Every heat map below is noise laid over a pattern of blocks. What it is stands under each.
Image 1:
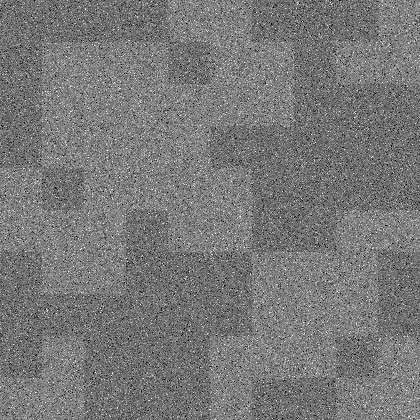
mirrored about the diagonal from the top left
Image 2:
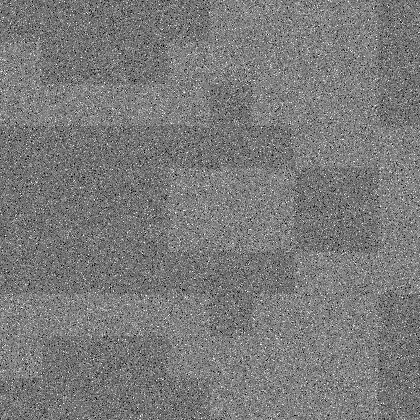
top and bottom mirror each other
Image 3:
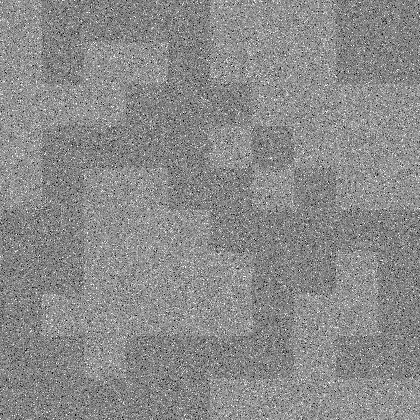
mirrored about the diagonal from the bottom left
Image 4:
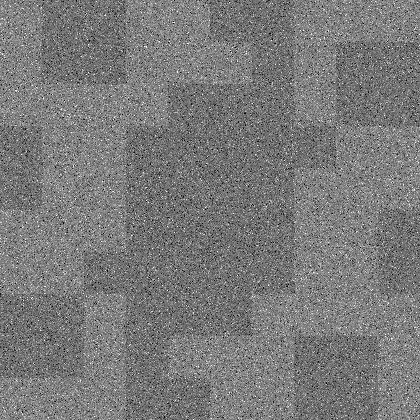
the same after a half turn
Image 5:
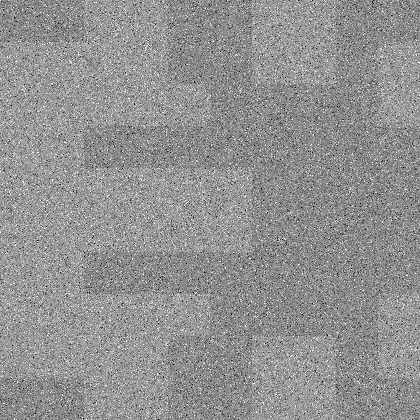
top and bottom mirror each other
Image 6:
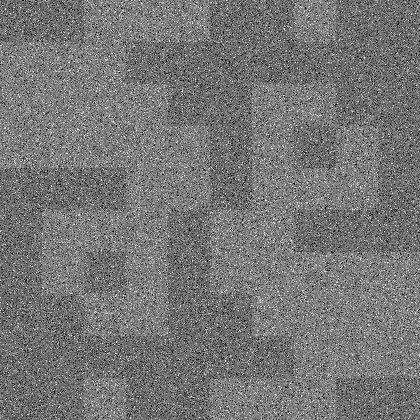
the same after a half turn
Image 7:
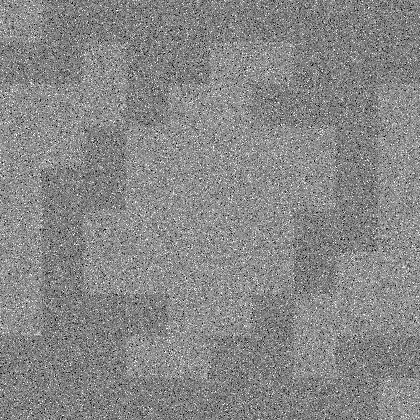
the same after a half turn
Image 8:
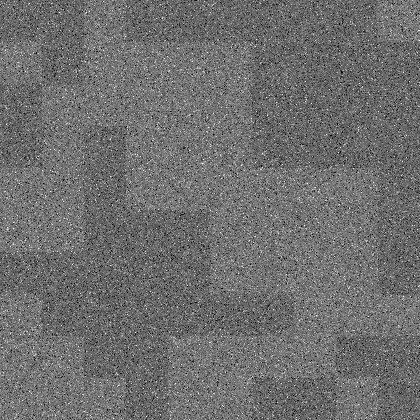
mirrored about the diagonal from the bottom left
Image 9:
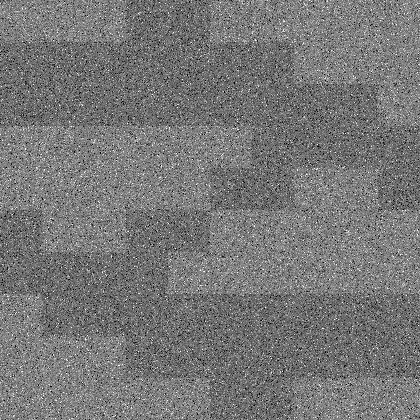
the same after a half turn
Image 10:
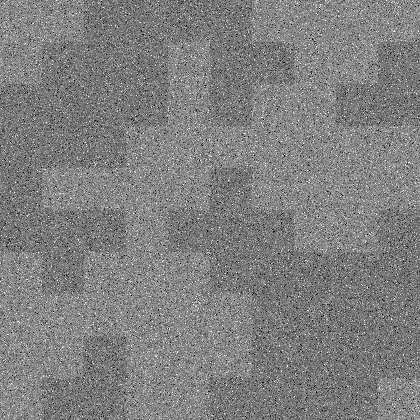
mirrored about the diagonal from the top left
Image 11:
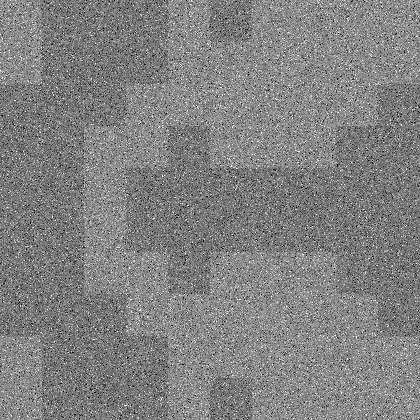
top and bottom mirror each other
